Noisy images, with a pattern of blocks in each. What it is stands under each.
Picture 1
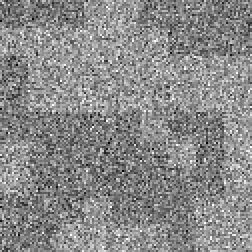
no symmetry
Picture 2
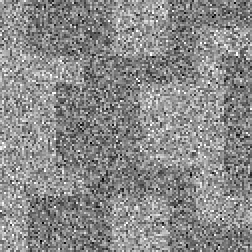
top and bottom mirror each other
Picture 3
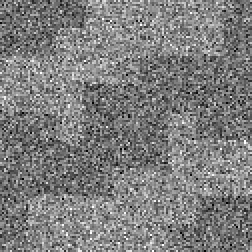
the same after a half turn
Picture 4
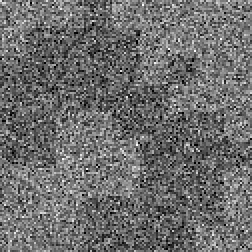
mirrored about the diagonal from the bottom left
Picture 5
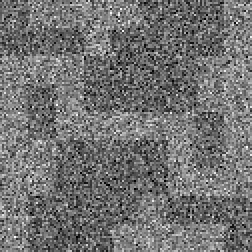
the same after a half turn
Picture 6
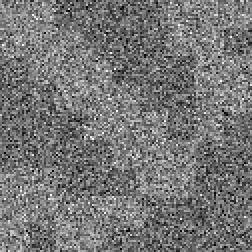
mirrored about the diagonal from the top left
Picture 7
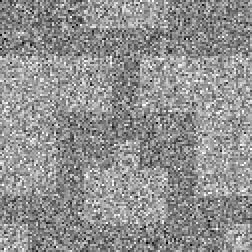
left and right mirror each other
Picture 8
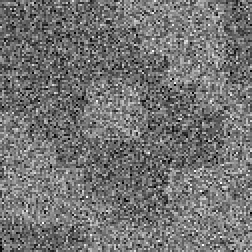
mirrored about the diagonal from the top left
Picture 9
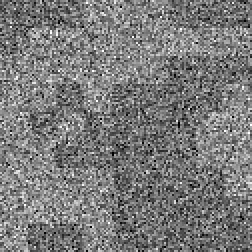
no symmetry
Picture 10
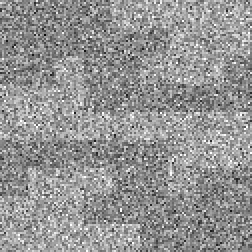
the same after a half turn
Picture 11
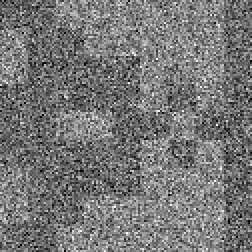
top and bottom mirror each other
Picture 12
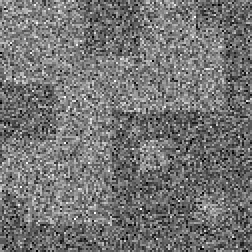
mirrored about the diagonal from the top left
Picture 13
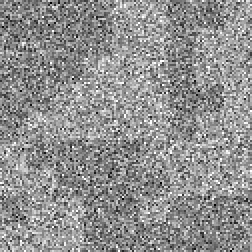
no symmetry
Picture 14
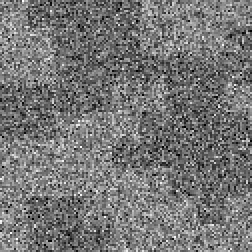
no symmetry
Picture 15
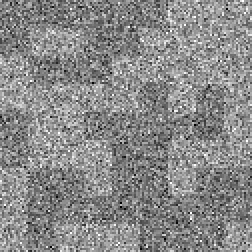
no symmetry
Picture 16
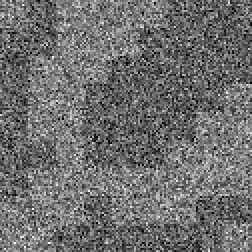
mirrored about the diagonal from the bottom left
